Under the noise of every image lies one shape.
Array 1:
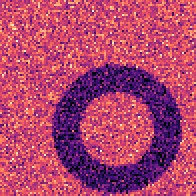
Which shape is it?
ring
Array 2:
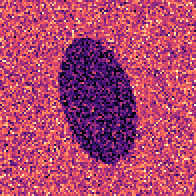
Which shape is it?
ellipse
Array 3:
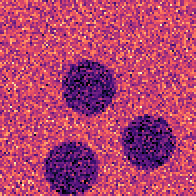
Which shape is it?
three dots
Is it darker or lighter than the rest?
darker
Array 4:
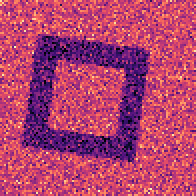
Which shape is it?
square frame
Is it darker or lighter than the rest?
darker
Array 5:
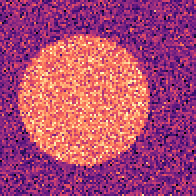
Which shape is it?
disc
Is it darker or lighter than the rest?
lighter
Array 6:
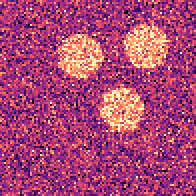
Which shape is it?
three dots
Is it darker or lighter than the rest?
lighter
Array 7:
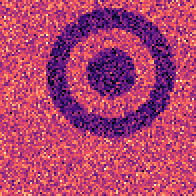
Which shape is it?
bullseye
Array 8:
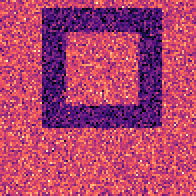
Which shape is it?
square frame
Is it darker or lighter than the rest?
darker
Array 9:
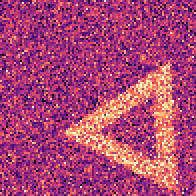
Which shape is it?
triangle frame
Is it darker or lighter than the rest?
lighter
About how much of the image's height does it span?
two thirds
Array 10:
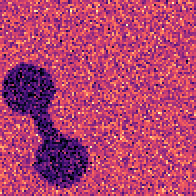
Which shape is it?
dumbbell
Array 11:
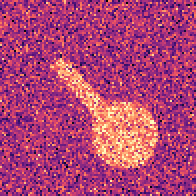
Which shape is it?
lollipop
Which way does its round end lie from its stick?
down and right
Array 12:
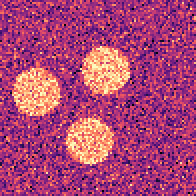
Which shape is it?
three dots
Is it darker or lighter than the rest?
lighter
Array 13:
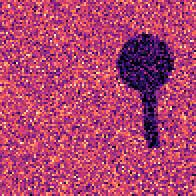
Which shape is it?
lollipop
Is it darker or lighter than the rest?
darker
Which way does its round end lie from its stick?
up
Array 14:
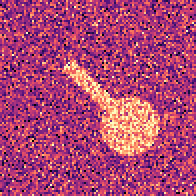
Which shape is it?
lollipop
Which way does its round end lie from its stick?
down and right
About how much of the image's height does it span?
half
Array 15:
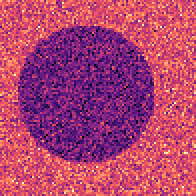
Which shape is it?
disc
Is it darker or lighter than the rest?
darker
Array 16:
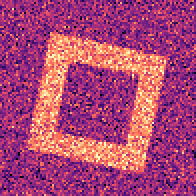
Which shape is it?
square frame
